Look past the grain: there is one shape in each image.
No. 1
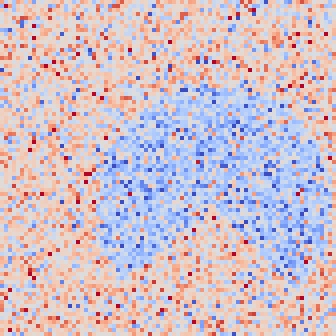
disc with a wedge cut out
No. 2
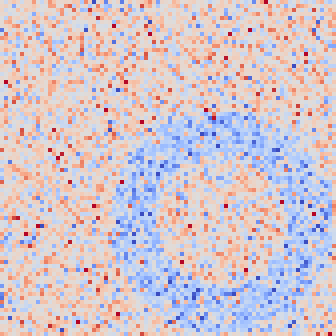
ring
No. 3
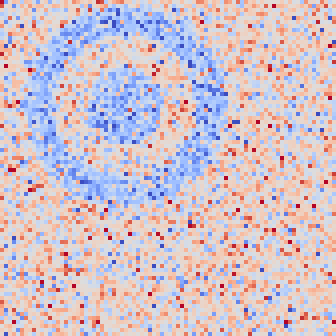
bullseye
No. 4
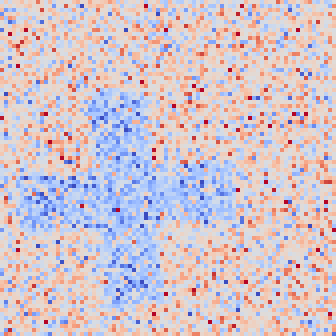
cross
